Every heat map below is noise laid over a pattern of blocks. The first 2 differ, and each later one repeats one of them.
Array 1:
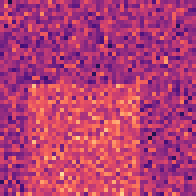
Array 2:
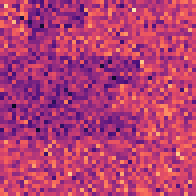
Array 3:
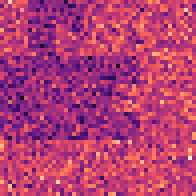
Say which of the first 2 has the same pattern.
2
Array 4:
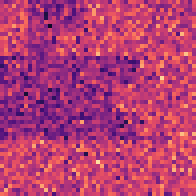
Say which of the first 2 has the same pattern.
2
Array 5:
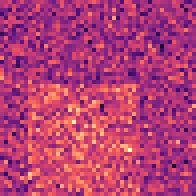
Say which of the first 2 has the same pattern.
1
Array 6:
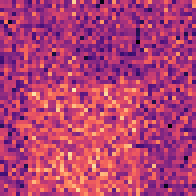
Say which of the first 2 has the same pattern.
1
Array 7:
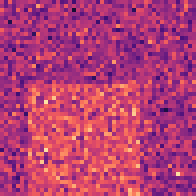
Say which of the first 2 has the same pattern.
1
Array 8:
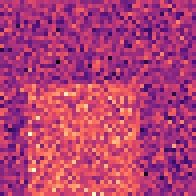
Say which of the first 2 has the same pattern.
1
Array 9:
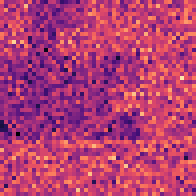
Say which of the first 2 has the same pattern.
2
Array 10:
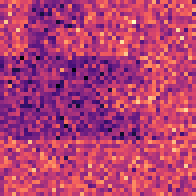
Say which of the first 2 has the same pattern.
2
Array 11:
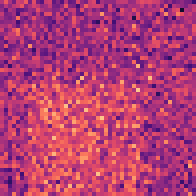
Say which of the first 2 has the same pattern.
1
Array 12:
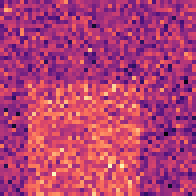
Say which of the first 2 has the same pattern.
1
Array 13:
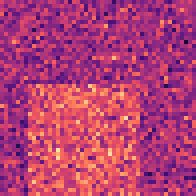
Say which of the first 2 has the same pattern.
1
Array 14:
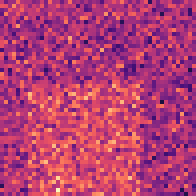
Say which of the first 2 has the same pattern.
1
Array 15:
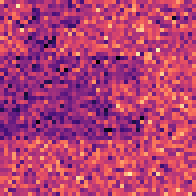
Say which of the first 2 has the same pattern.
2
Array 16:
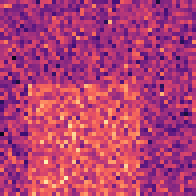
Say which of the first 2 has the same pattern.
1
